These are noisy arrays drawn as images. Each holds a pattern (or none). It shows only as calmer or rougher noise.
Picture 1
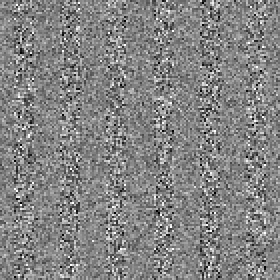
vertical stripes
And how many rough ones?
6
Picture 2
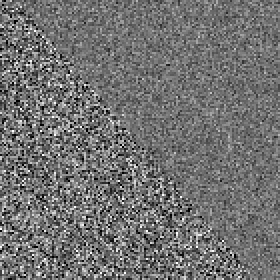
a sharp edge
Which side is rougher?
bottom left
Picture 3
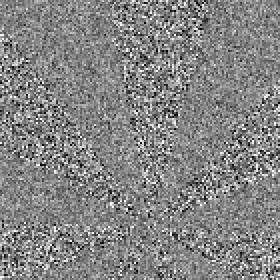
spokes from one point
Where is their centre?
bottom middle
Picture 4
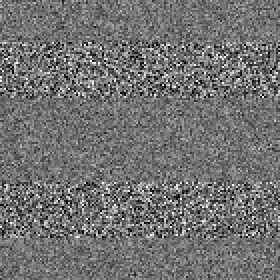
horizontal stripes
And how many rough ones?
2
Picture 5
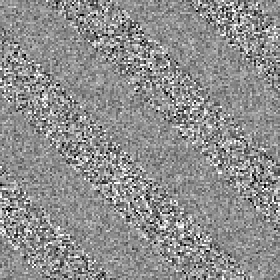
diagonal stripes
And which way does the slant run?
top left to bottom right
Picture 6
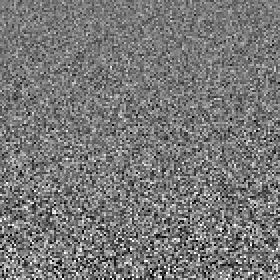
a smooth slope
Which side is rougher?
bottom
